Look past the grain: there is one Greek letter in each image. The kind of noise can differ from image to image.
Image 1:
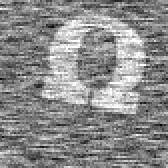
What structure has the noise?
streaked along the rows
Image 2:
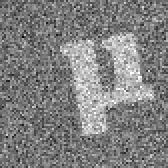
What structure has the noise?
independent entries
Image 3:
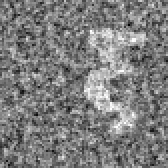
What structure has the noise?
blotchy
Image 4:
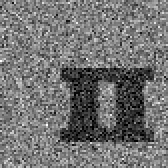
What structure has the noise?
independent entries
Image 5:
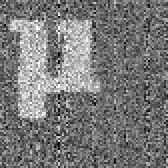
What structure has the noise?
columns of uneven size
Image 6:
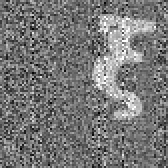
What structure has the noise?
columns of uneven size
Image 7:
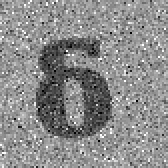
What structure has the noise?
heavy tails
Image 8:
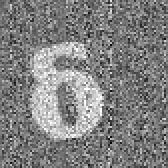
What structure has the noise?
columns of uneven size
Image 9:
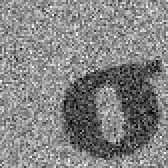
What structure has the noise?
independent entries
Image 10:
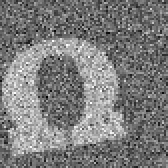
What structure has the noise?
independent entries
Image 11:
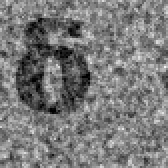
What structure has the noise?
blotchy
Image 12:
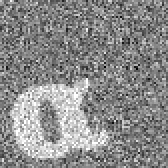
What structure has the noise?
low rank plus noise
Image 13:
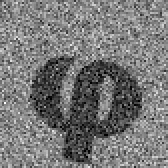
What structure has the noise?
independent entries
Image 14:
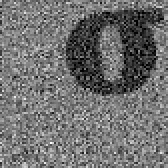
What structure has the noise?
low rank plus noise
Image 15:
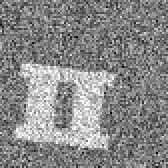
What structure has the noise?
independent entries
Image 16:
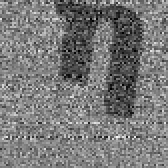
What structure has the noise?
rows of uneven size
